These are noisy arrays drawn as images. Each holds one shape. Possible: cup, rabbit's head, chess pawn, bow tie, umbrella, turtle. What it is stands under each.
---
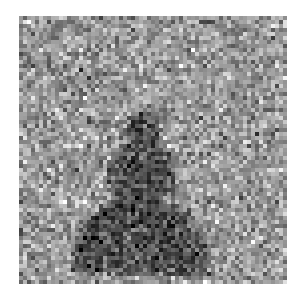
chess pawn
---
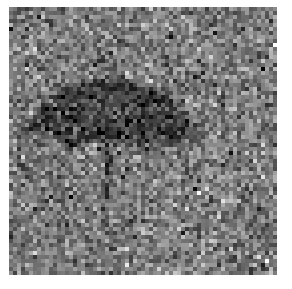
umbrella
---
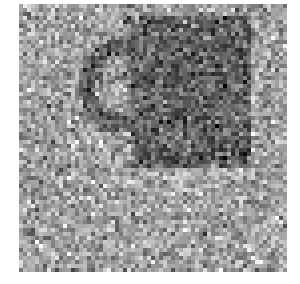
cup
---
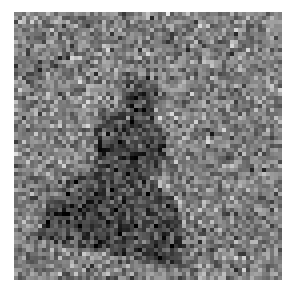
chess pawn
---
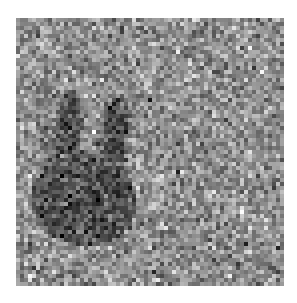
rabbit's head
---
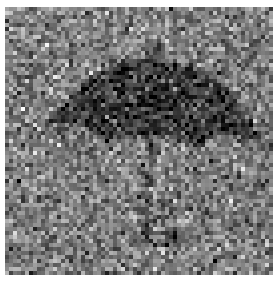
umbrella
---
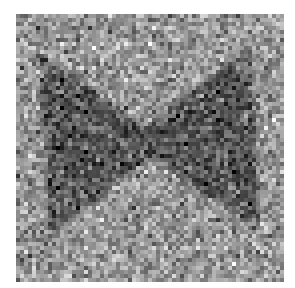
bow tie
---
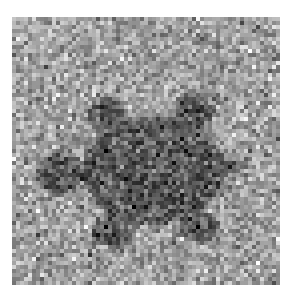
turtle
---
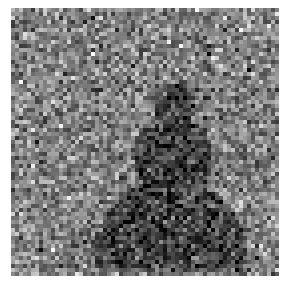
chess pawn
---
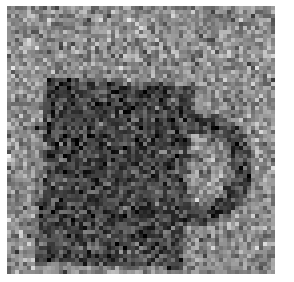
cup
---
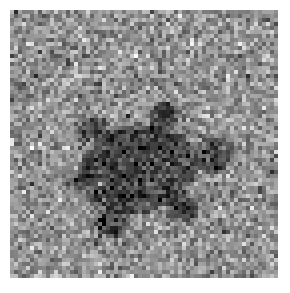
turtle
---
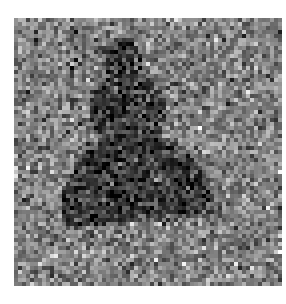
chess pawn
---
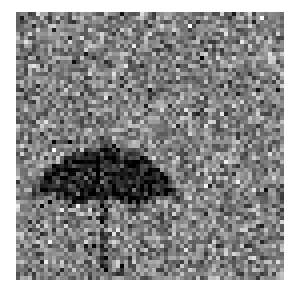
umbrella
